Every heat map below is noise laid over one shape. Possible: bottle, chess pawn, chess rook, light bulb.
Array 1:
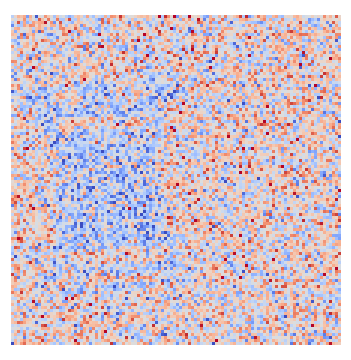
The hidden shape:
chess rook
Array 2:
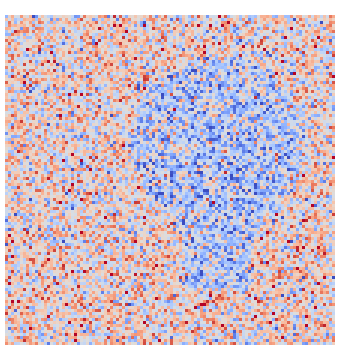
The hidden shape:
light bulb
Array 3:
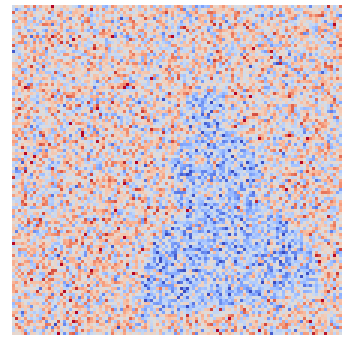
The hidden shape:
chess pawn
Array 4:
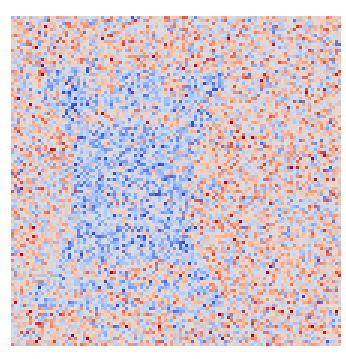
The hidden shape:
chess rook
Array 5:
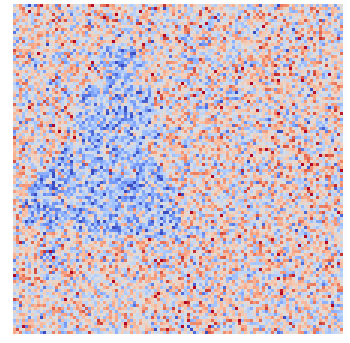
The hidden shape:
chess pawn
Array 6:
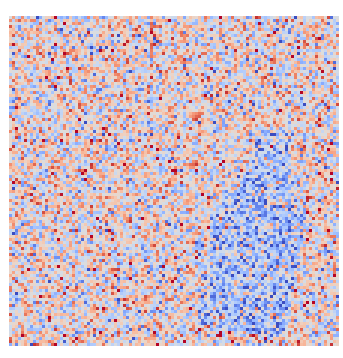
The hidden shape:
bottle
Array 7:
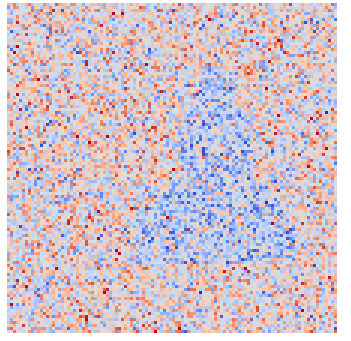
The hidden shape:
chess pawn
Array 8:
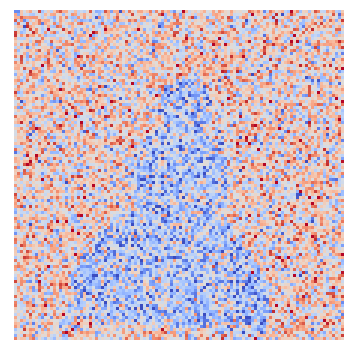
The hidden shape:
chess pawn
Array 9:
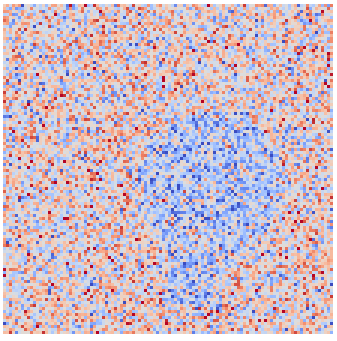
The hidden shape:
light bulb
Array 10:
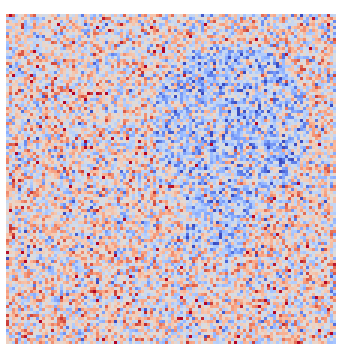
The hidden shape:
light bulb
